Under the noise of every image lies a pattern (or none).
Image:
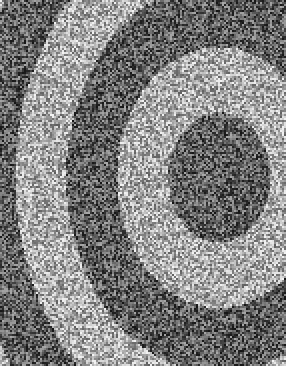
rings round one point
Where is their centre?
middle right
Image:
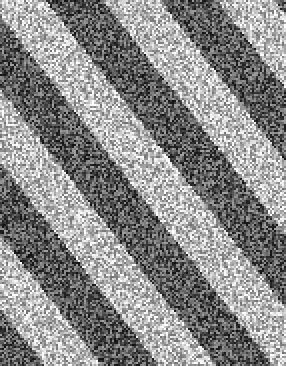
diagonal stripes
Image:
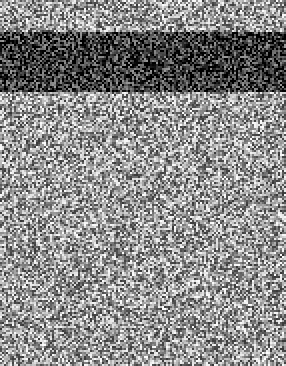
one horizontal stripe
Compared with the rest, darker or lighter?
darker
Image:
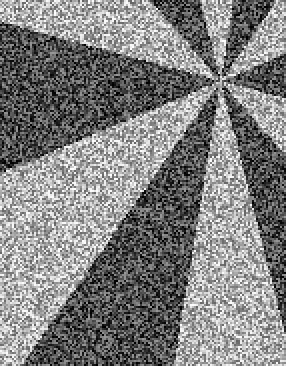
spokes from one point
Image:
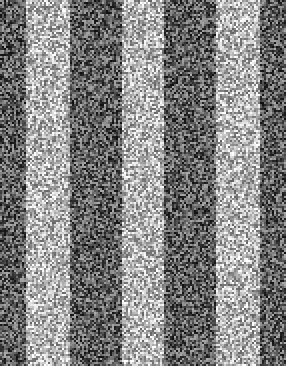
vertical stripes
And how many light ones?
3
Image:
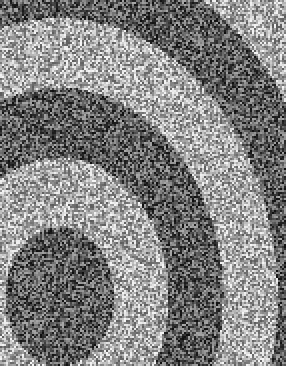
rings round one point
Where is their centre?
bottom left
